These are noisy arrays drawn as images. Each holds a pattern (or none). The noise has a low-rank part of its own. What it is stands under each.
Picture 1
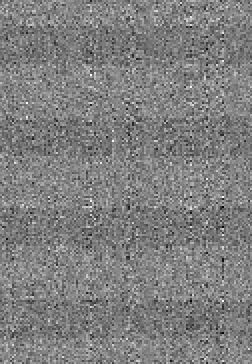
horizontal stripes
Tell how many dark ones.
4
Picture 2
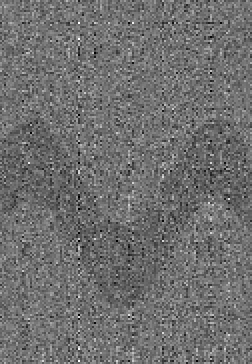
a wavy band
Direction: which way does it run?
left to right
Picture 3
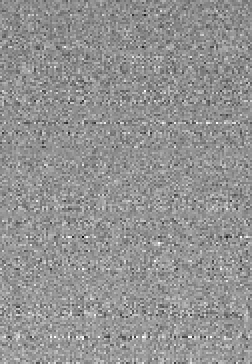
a smooth slope
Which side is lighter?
bottom
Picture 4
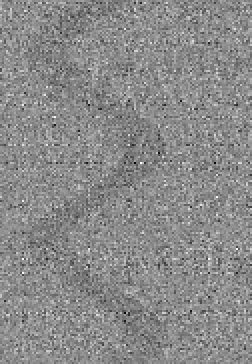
a wavy band
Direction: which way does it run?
top to bottom
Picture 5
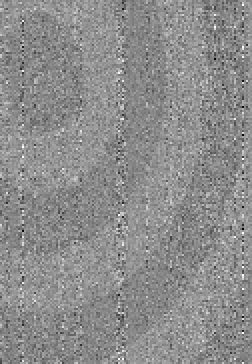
rings round one point
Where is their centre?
top left
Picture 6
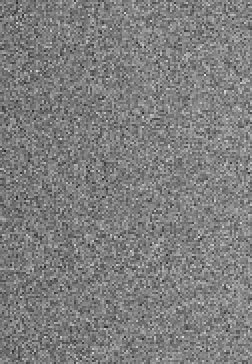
a smooth slope
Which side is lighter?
right
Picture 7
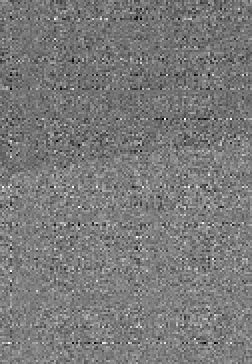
a sharp edge
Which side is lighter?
bottom
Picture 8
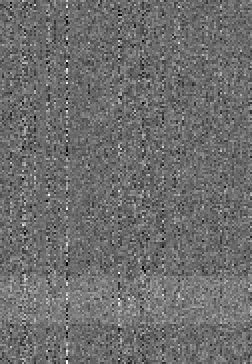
one horizontal stripe
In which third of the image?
bottom
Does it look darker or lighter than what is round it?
lighter
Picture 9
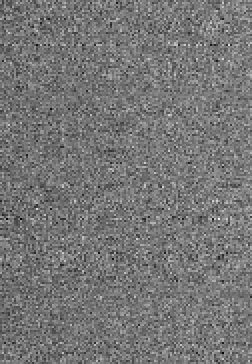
a smooth slope
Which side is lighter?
right
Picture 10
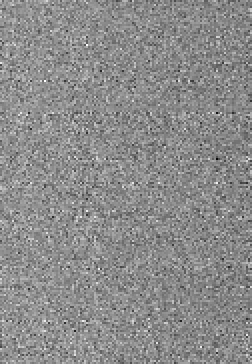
a smooth slope
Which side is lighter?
left
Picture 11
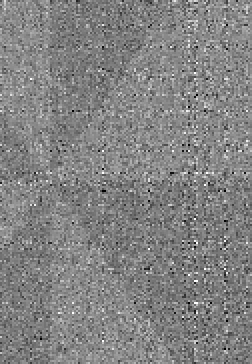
spokes from one point
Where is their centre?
middle left
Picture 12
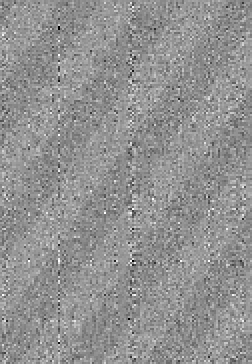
diagonal stripes
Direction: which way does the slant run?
bottom left to top right
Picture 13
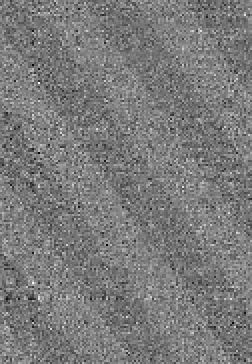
diagonal stripes
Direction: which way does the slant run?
top left to bottom right
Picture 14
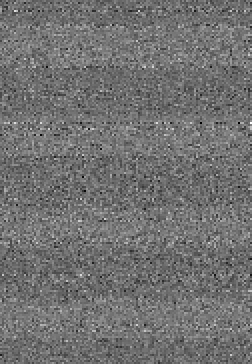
horizontal stripes
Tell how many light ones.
4
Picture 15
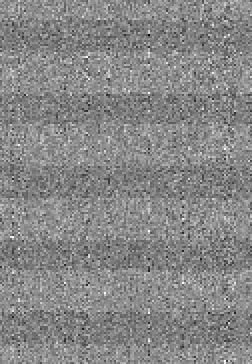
horizontal stripes
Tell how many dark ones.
5
